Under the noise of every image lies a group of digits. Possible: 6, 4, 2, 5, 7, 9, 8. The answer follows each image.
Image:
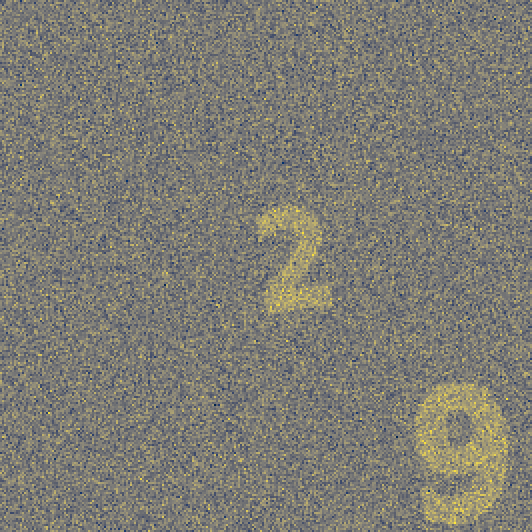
centre: 2; bottom right: 9
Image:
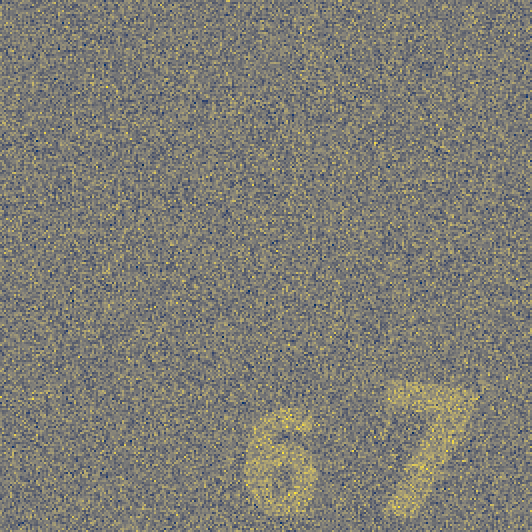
bottom middle: 6; bottom right: 7
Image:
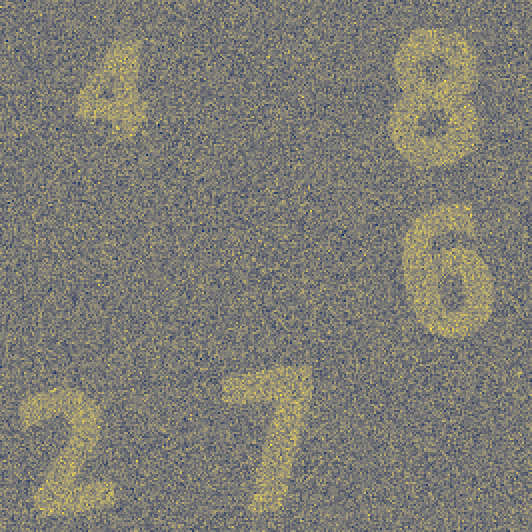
top left: 4; top right: 8; middle right: 6; bottom left: 2; bottom middle: 7
